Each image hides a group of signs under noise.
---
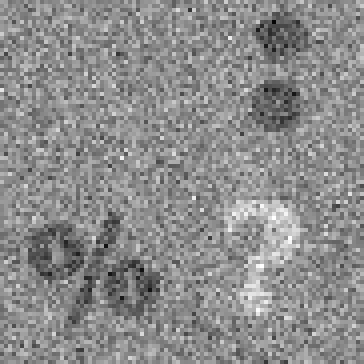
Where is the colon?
top right
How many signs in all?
3
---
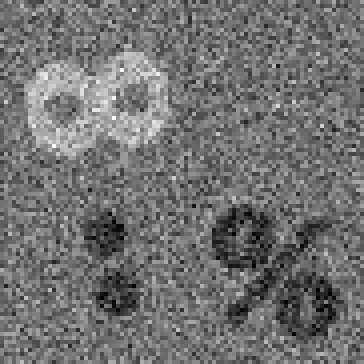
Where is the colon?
bottom left
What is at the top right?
nothing
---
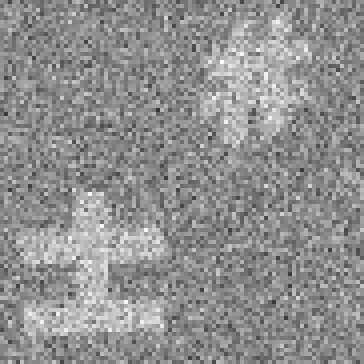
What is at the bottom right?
nothing
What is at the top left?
nothing
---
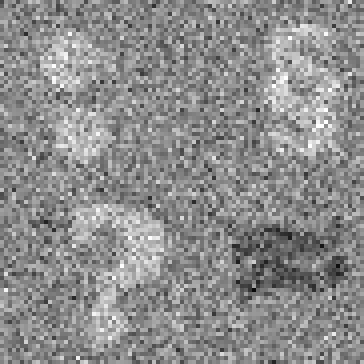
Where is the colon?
top left
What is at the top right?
section sign
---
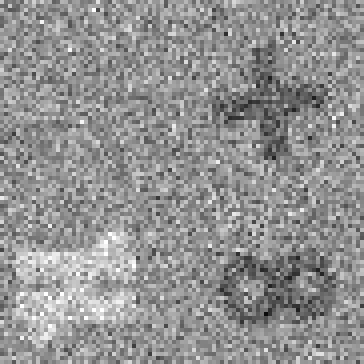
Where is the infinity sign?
bottom right
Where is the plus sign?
top right
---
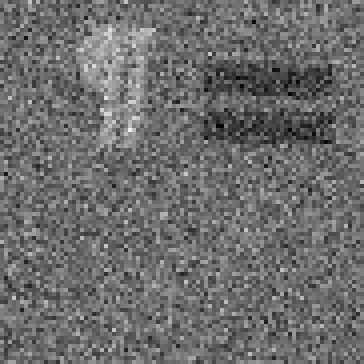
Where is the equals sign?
top right
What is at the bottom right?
nothing
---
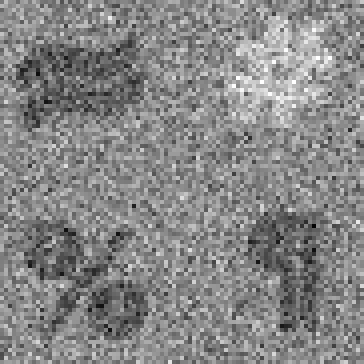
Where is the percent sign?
bottom left
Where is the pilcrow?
bottom right
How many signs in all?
4
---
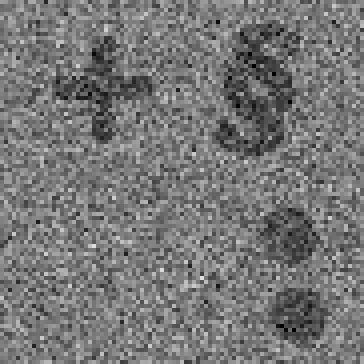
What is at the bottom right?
colon
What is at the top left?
plus sign
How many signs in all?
3
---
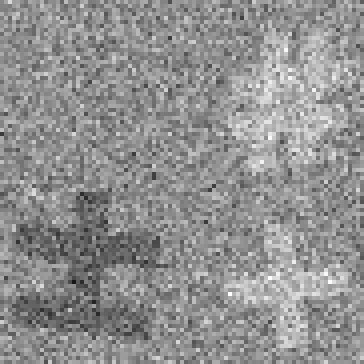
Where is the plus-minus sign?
bottom left
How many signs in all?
3
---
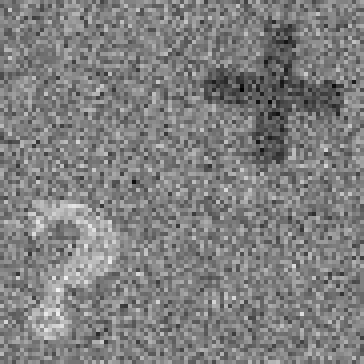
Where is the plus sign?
top right
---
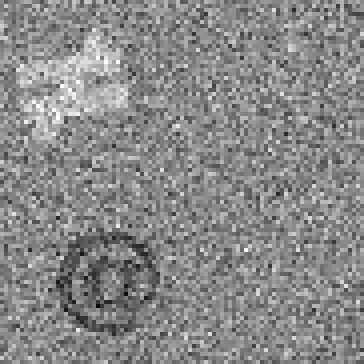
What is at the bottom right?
nothing
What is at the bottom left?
at sign
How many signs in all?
2
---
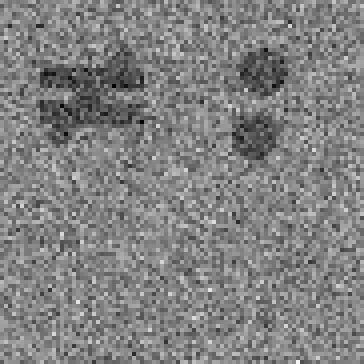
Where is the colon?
top right
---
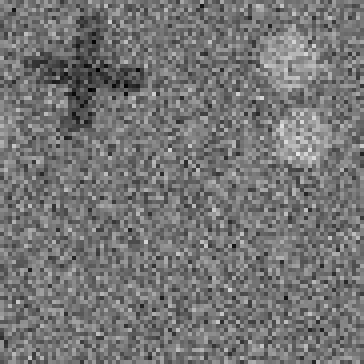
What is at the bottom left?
nothing
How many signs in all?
2
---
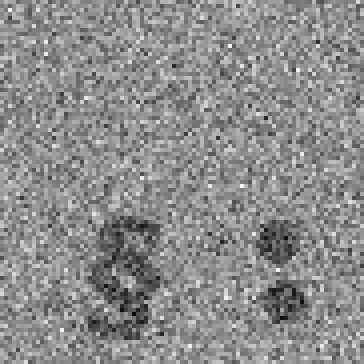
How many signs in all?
2
